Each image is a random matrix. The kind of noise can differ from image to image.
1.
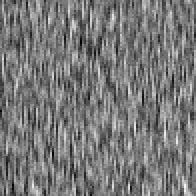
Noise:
streaked along the columns
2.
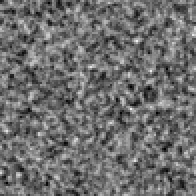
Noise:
blotchy
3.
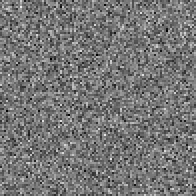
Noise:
independent entries
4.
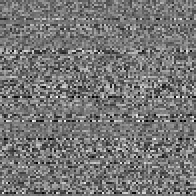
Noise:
rows of uneven size
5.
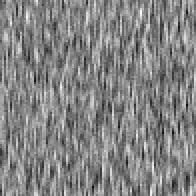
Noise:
streaked along the columns
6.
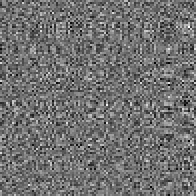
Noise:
low rank plus noise
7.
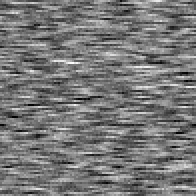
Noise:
streaked along the rows
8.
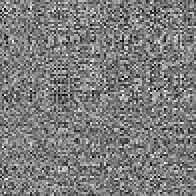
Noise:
low rank plus noise
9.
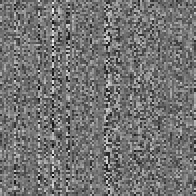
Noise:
columns of uneven size
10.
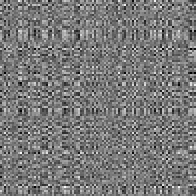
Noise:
low rank plus noise
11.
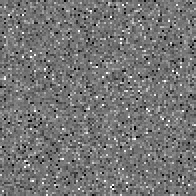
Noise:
heavy tails
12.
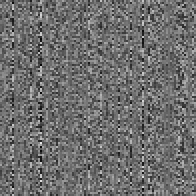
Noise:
columns of uneven size
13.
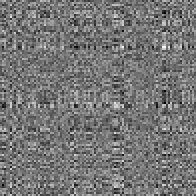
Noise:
low rank plus noise
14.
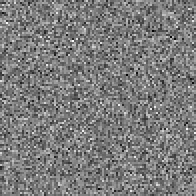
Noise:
independent entries
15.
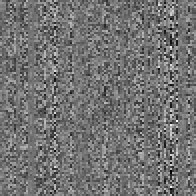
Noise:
columns of uneven size
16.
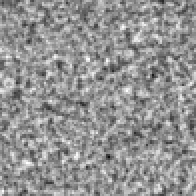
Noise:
blotchy
